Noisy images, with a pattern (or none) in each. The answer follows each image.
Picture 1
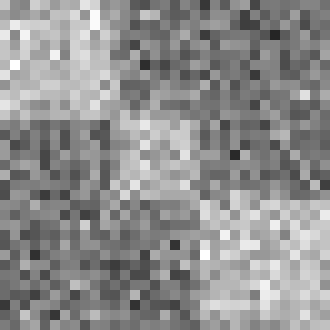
blocks along the diagonal
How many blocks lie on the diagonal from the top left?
3
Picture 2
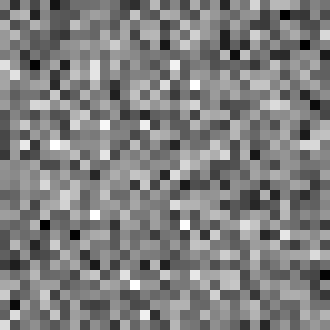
only noise
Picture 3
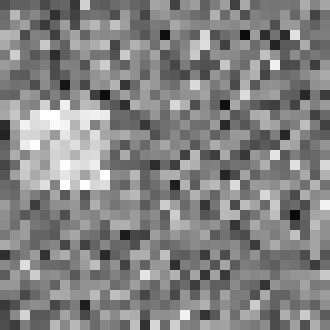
one block
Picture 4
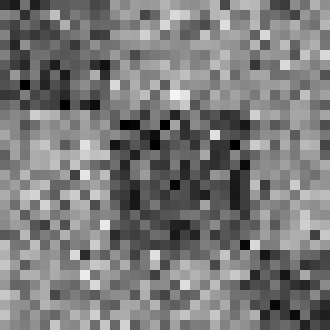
blocks along the diagonal
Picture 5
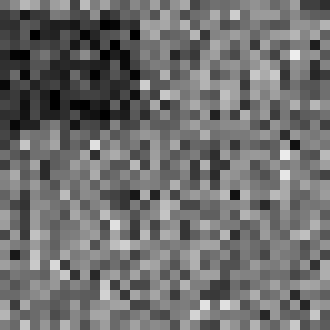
one block
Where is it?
top left
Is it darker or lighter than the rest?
darker
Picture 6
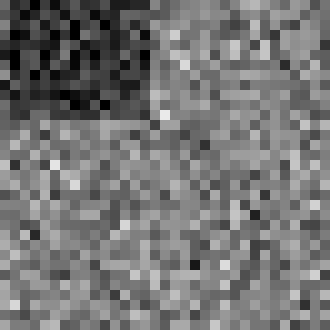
one block
